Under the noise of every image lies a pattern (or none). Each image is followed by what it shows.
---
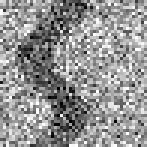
a wavy band
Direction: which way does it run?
top to bottom
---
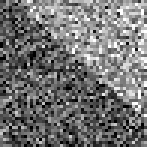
a sharp edge
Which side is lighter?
top right
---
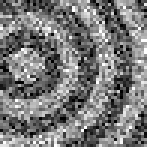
rings round one point
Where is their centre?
middle left
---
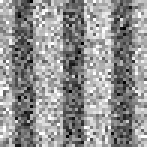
vertical stripes
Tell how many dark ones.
3
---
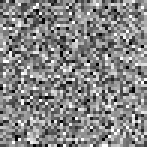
only noise
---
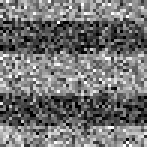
horizontal stripes
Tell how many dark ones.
2
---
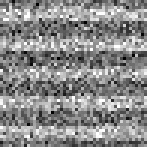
horizontal stripes
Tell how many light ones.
5
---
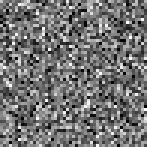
only noise
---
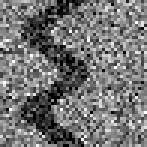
a wavy band
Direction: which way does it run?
top to bottom
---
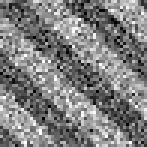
diagonal stripes
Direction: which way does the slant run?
top left to bottom right
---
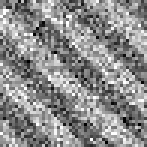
diagonal stripes
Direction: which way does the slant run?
top left to bottom right
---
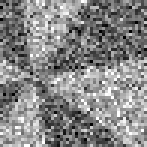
spokes from one point
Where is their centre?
middle left
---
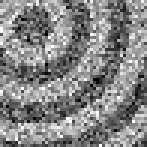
rings round one point
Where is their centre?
top left
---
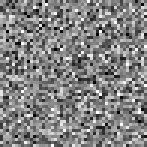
only noise
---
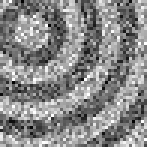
rings round one point
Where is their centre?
top left
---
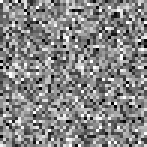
only noise
